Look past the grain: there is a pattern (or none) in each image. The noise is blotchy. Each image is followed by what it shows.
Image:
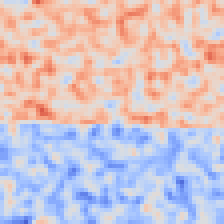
a sharp edge
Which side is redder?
top
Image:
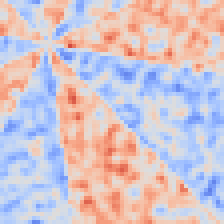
spokes from one point
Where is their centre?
top left
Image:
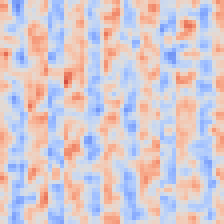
vertical stripes
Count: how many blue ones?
6
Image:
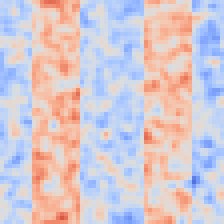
vertical stripes
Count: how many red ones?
2
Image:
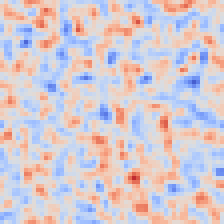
only noise
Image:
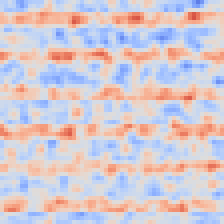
horizontal stripes
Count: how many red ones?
6
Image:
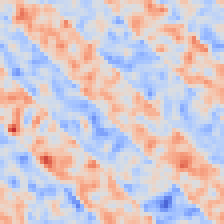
diagonal stripes
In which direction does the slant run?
top left to bottom right
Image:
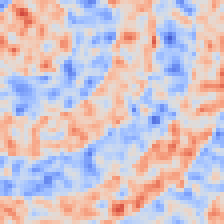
rings round one point
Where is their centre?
top left
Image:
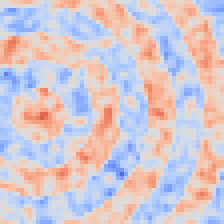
rings round one point
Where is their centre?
middle left
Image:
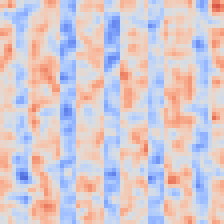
vertical stripes
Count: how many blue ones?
5
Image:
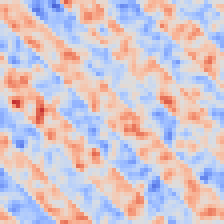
diagonal stripes
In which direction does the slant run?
top left to bottom right
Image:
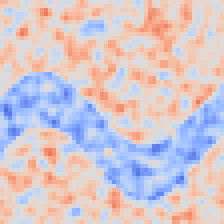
a wavy band
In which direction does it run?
left to right
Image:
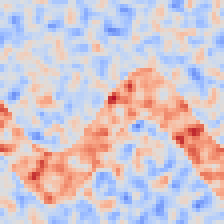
a wavy band
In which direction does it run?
left to right
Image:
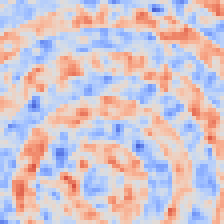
rings round one point
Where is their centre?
bottom middle
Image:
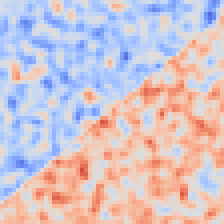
a sharp edge
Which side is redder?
bottom right
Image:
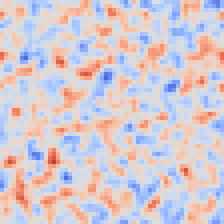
only noise
